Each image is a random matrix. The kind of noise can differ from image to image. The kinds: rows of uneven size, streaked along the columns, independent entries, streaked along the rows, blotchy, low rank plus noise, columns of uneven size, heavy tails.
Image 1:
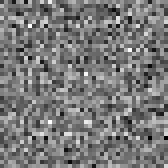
low rank plus noise
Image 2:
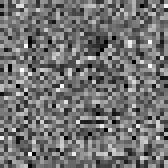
low rank plus noise
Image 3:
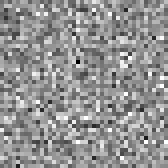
low rank plus noise
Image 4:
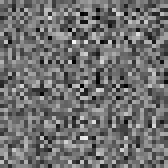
low rank plus noise
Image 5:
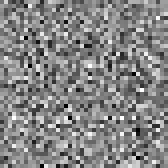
low rank plus noise
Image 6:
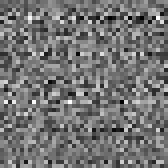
rows of uneven size
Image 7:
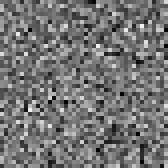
low rank plus noise
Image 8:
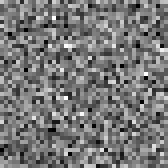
independent entries
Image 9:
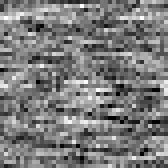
streaked along the rows
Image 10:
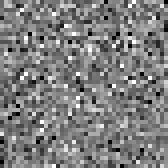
heavy tails
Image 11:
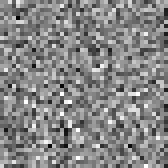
low rank plus noise
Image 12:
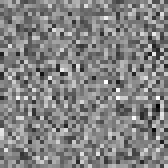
low rank plus noise
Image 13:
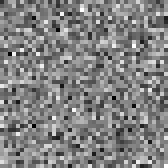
independent entries
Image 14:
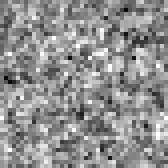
blotchy
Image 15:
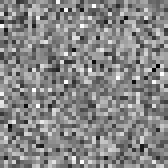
independent entries
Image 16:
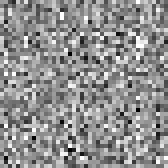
low rank plus noise
